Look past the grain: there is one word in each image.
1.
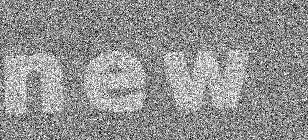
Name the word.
new
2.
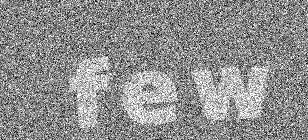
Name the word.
few
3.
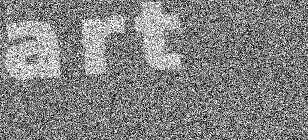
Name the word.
art
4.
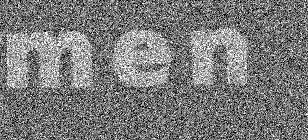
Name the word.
men
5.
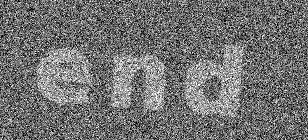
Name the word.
end
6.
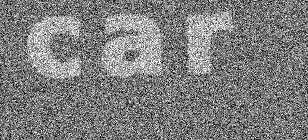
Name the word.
car
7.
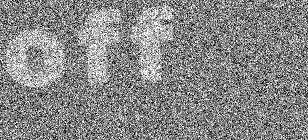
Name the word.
off
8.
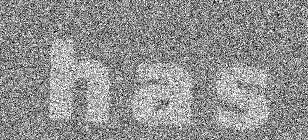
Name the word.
has
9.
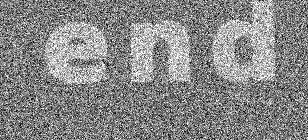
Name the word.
end
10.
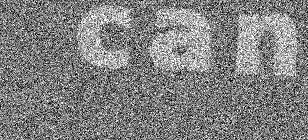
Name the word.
can
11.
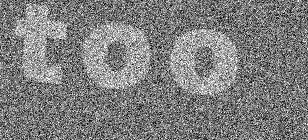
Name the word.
too
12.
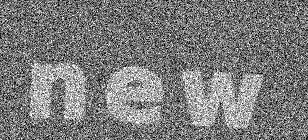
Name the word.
new
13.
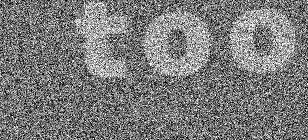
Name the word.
too
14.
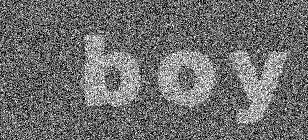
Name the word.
boy
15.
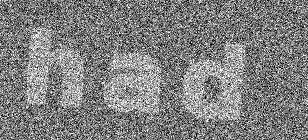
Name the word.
had
